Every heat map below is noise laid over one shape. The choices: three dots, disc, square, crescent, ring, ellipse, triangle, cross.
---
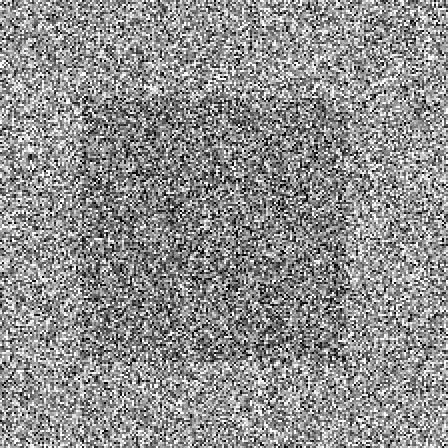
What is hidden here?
dark square
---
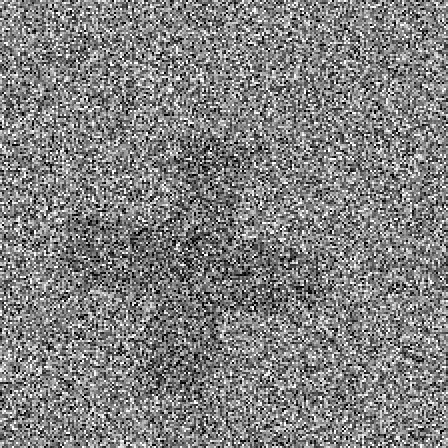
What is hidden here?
dark cross
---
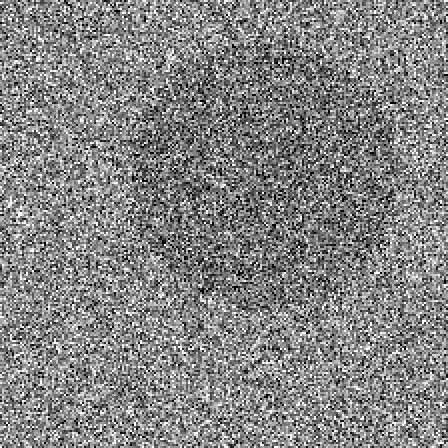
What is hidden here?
dark disc
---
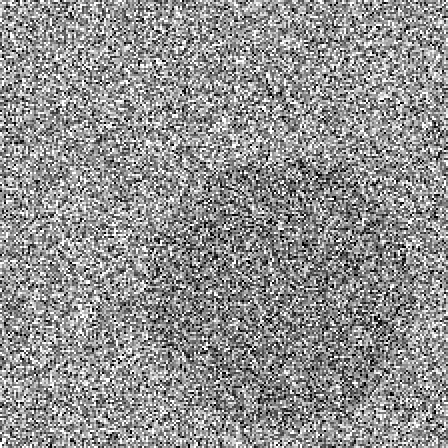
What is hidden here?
dark disc
